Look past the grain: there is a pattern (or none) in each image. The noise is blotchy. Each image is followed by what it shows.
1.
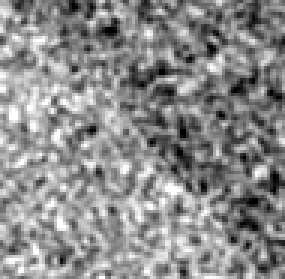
a sharp edge
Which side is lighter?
bottom left
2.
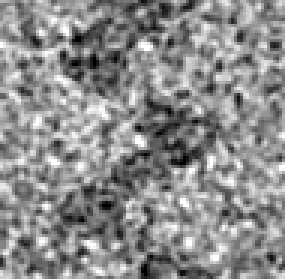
a wavy band
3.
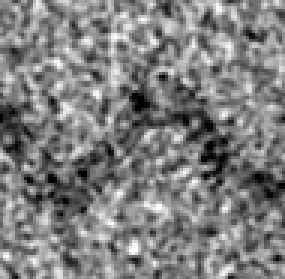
a wavy band
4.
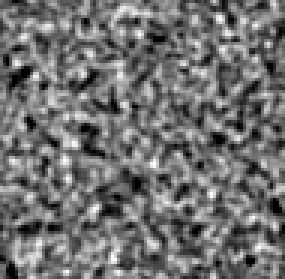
only noise
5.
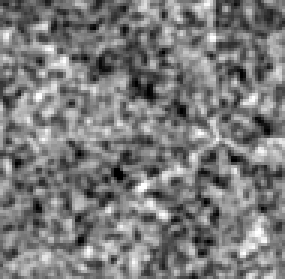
spokes from one point
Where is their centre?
middle right
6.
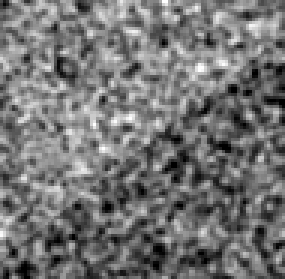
a sharp edge
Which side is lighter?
top left
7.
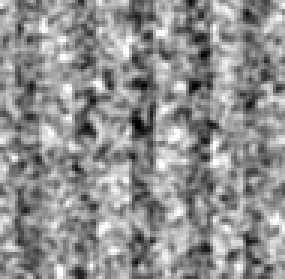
vertical stripes
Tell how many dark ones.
5
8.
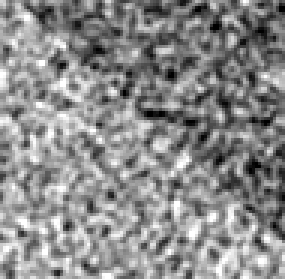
a sharp edge
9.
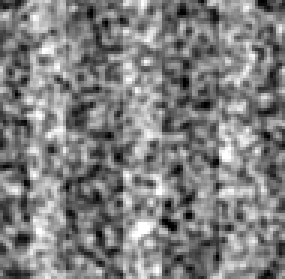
vertical stripes
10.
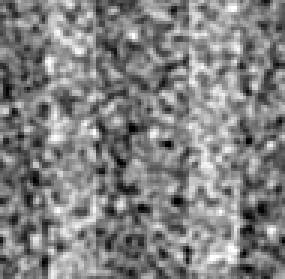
vertical stripes
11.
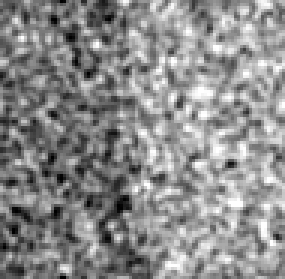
a sharp edge
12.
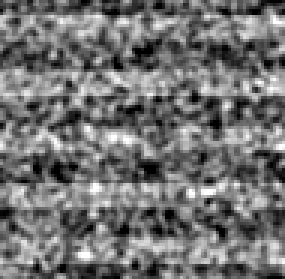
horizontal stripes
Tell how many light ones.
5
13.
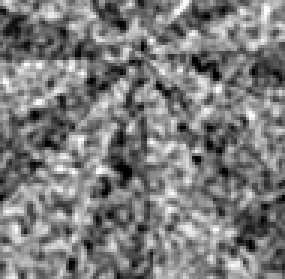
spokes from one point
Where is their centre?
top middle
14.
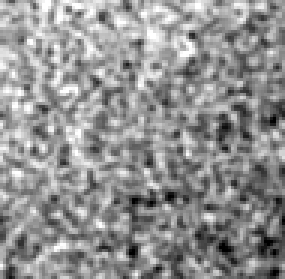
a smooth slope
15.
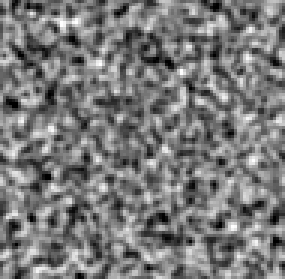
only noise
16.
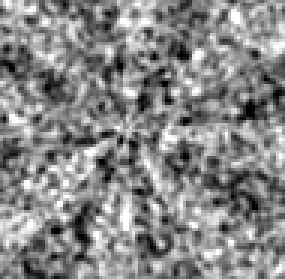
spokes from one point
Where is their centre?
centre
